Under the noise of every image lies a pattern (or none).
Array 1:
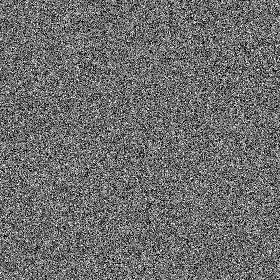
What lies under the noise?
only noise
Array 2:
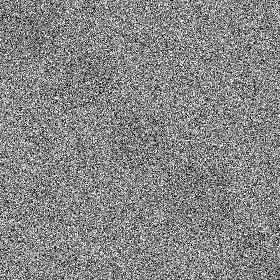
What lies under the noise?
blocks along the diagonal
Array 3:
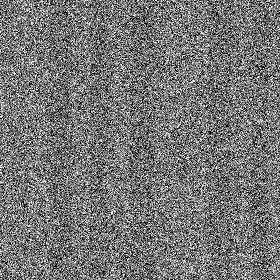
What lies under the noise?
bands of columns
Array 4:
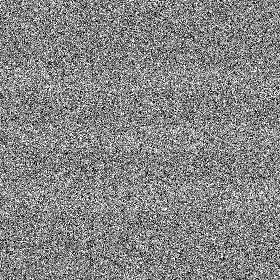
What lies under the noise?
bands of rows
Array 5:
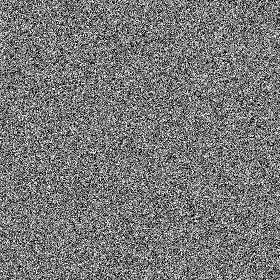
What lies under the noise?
only noise
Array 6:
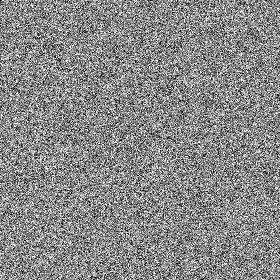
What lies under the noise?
only noise
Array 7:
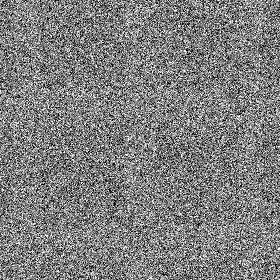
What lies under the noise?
bands of rows crossing bands of columns
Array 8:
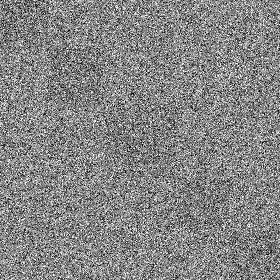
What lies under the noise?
blocks along the diagonal
